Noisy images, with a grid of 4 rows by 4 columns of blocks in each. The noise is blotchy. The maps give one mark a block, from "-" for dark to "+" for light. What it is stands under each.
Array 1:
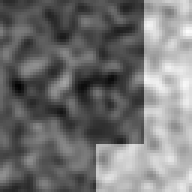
- - - +
- - - +
- - - +
- - + +
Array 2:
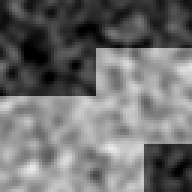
- - - -
- - + +
+ + + +
+ + + -
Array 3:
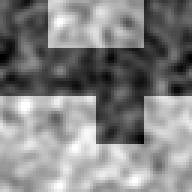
- + + -
- - - -
+ + - +
+ + + +
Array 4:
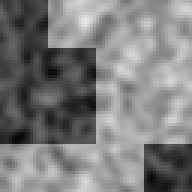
- + + +
- - + +
- - + +
+ + + -
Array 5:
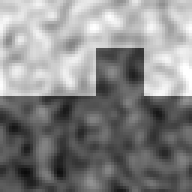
+ + + +
+ + - +
- - - -
- - - -
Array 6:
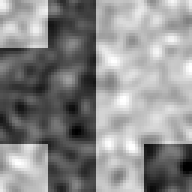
+ - + +
- - + +
- - + +
+ - + -
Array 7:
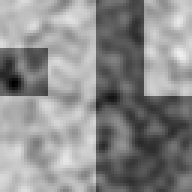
+ + - +
- + - +
+ + - -
+ + - -
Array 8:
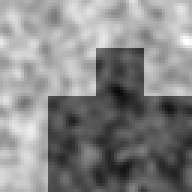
+ + + +
+ + - +
+ - - -
+ - - -
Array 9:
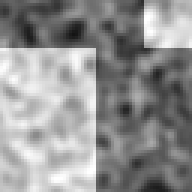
- - - +
+ + - -
+ + - -
+ + - -
